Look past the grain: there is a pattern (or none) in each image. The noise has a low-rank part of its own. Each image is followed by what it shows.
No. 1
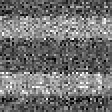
horizontal stripes
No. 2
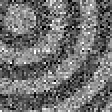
rings round one point
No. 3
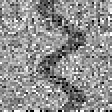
a wavy band
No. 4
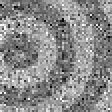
rings round one point
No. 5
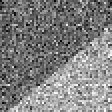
a sharp edge
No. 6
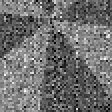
spokes from one point
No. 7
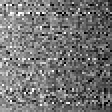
a smooth slope
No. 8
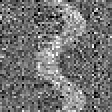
a wavy band
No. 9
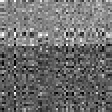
a sharp edge
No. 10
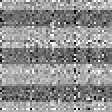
horizontal stripes
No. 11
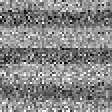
horizontal stripes
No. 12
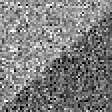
a sharp edge
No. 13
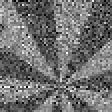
spokes from one point
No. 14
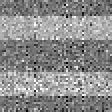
horizontal stripes
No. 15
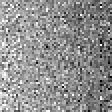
a smooth slope
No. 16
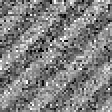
diagonal stripes
